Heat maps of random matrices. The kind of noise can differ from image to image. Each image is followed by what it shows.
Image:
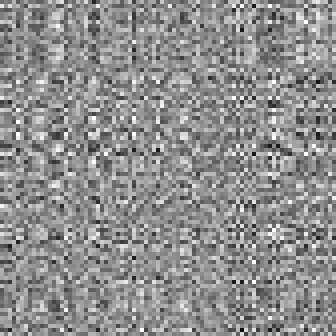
low rank plus noise
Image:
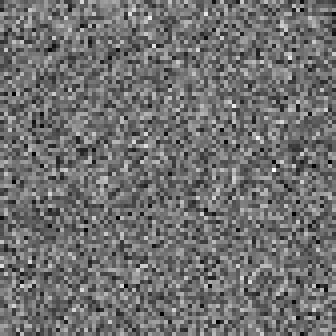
independent entries
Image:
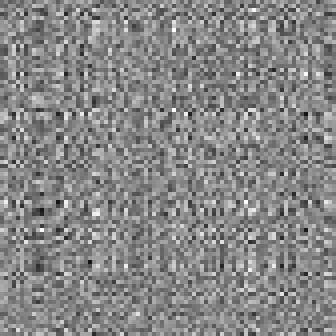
low rank plus noise
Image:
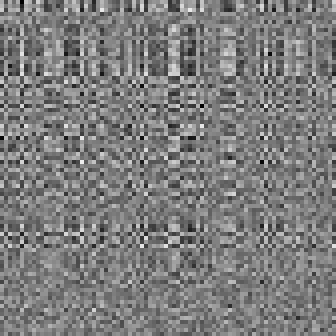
low rank plus noise
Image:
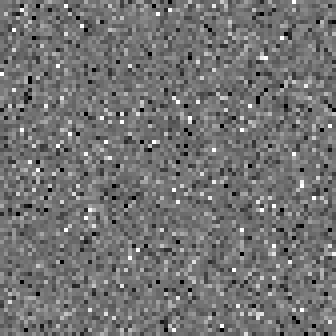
heavy tails
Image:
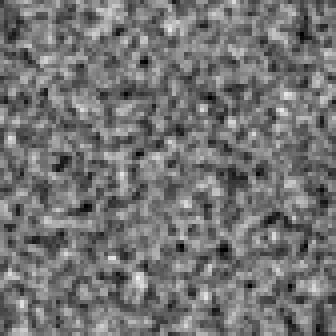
blotchy
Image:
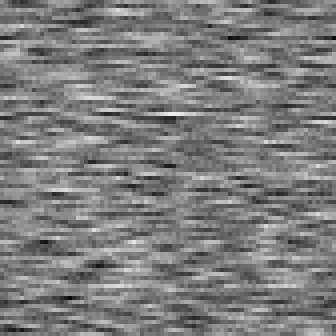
streaked along the rows
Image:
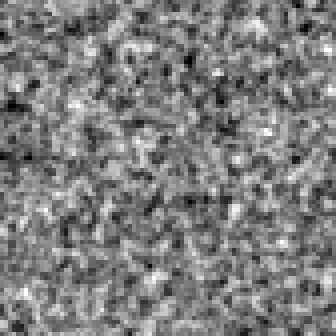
blotchy
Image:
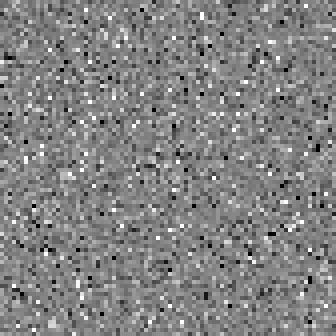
heavy tails
